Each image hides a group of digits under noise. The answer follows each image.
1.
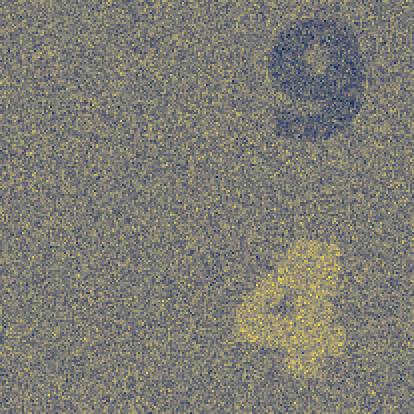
top right: dark 9; bottom right: light 4
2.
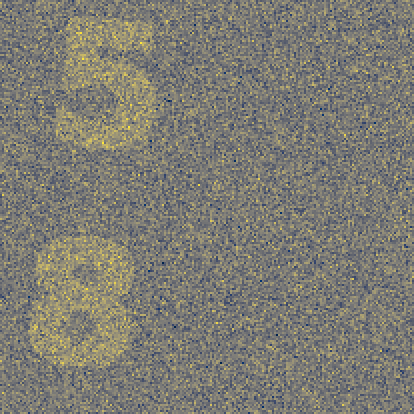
top left: light 5; bottom left: light 8
